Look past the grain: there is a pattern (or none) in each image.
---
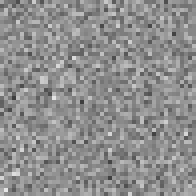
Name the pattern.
only noise
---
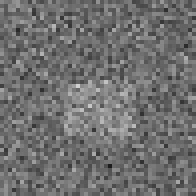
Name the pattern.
one block
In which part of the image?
centre
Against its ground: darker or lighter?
lighter
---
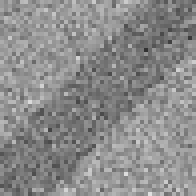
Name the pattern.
a diagonal band
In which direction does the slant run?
bottom left to top right
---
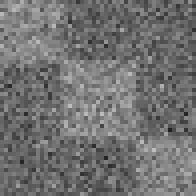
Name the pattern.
blocks along the diagonal
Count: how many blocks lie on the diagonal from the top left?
3
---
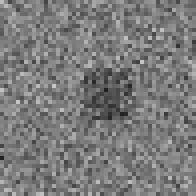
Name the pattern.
one block
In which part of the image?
centre
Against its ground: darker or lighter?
darker
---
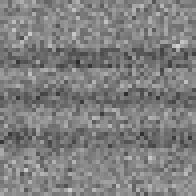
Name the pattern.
bands of rows
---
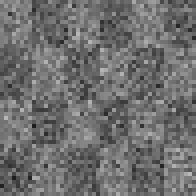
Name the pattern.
a checkerboard
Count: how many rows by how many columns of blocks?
4 by 6
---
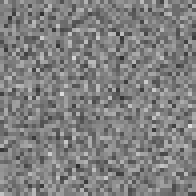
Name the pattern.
only noise
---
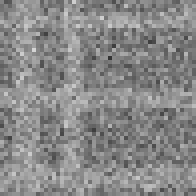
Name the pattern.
bands of rows crossing bands of columns
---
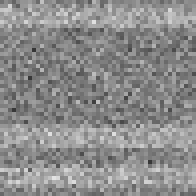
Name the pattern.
bands of rows
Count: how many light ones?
3
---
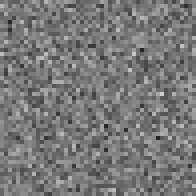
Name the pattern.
only noise
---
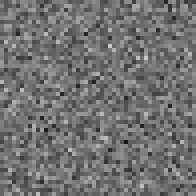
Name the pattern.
only noise
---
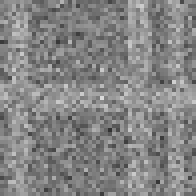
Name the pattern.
bands of rows crossing bands of columns
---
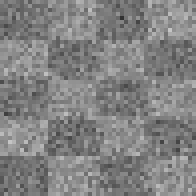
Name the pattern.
a checkerboard
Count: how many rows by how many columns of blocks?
5 by 4
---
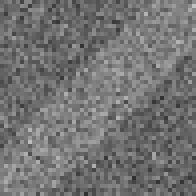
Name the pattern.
a diagonal band
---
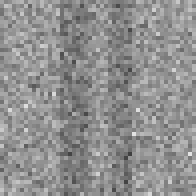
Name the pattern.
bands of columns
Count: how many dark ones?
2
